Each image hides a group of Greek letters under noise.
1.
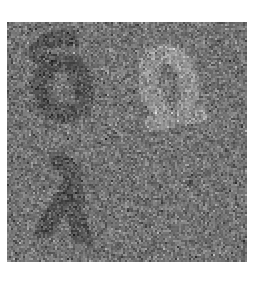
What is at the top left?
delta
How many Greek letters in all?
3
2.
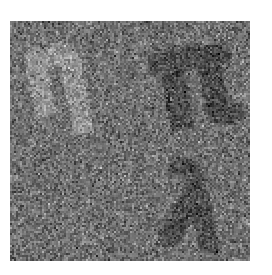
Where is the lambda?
bottom right
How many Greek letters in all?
3
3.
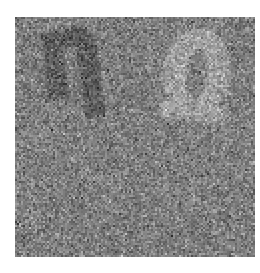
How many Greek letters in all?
2
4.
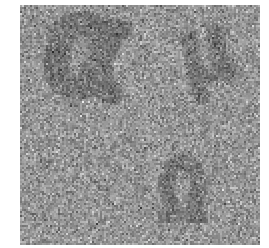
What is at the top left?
alpha
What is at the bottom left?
nothing
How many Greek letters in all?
3
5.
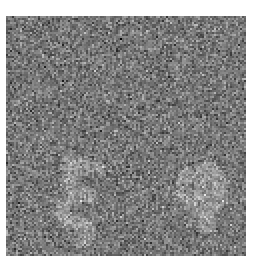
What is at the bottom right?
phi
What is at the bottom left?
xi
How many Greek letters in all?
2
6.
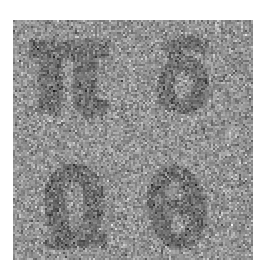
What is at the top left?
pi
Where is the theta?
bottom right
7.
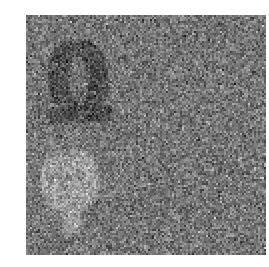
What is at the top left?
omega
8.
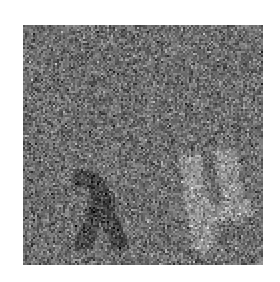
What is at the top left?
nothing
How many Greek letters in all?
2
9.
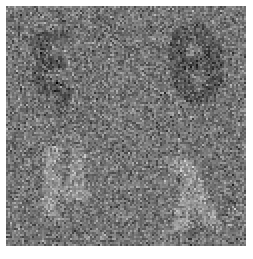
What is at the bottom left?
mu
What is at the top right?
theta
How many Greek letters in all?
4
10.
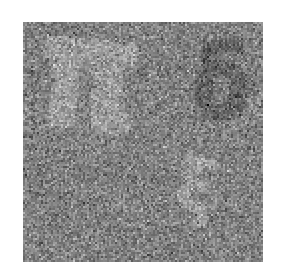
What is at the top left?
pi
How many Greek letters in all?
3
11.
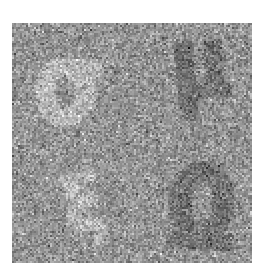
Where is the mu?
top right
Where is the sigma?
top left
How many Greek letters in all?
4
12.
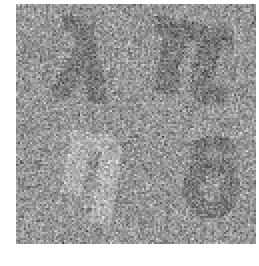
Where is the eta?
bottom left
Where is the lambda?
top left
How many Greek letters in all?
4
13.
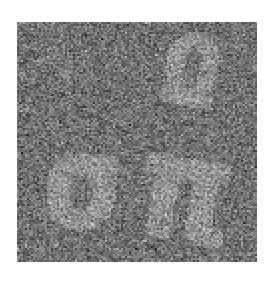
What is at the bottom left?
sigma
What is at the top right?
omega
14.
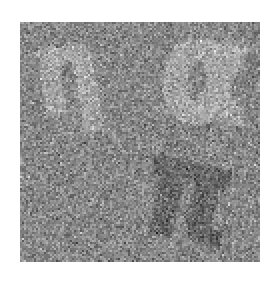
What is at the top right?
alpha
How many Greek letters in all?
3
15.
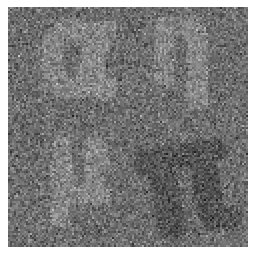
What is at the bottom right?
pi
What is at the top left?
alpha
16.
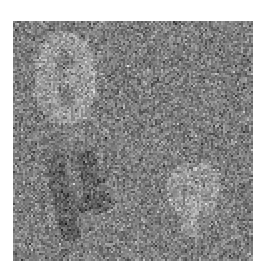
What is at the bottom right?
phi
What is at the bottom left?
mu
